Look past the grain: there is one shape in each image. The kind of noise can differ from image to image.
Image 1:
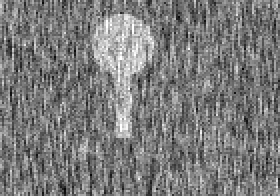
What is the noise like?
streaked along the columns
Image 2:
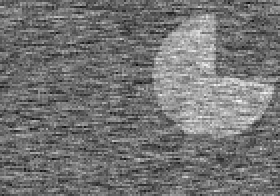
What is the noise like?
streaked along the rows
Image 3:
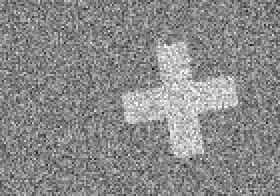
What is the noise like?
independent entries
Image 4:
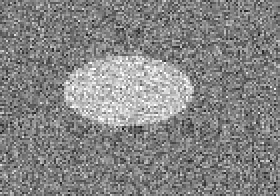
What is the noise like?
low rank plus noise
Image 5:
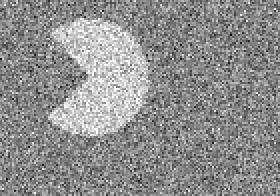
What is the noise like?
independent entries
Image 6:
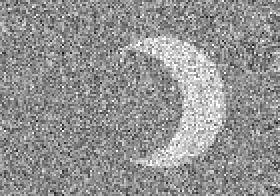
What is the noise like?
low rank plus noise
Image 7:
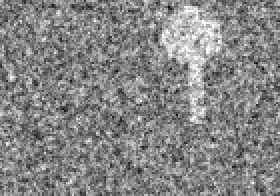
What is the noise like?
blotchy
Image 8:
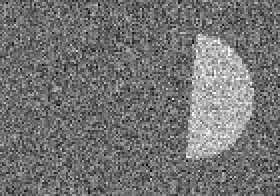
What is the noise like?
low rank plus noise
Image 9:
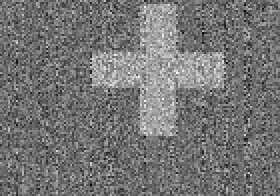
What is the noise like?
columns of uneven size
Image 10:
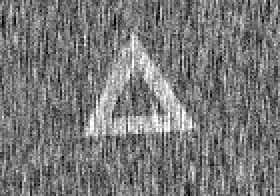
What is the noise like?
streaked along the columns
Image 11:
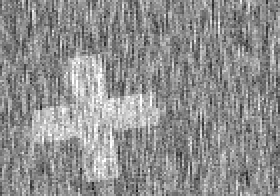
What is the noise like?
streaked along the columns
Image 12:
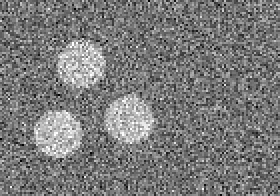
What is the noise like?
low rank plus noise
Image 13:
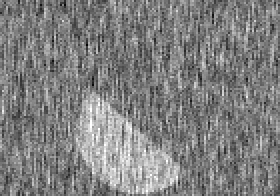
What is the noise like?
streaked along the columns
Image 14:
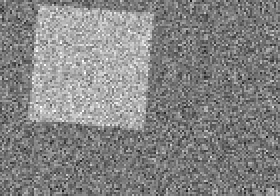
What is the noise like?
low rank plus noise
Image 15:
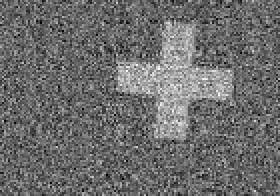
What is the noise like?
low rank plus noise
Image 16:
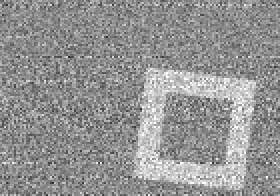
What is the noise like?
rows of uneven size
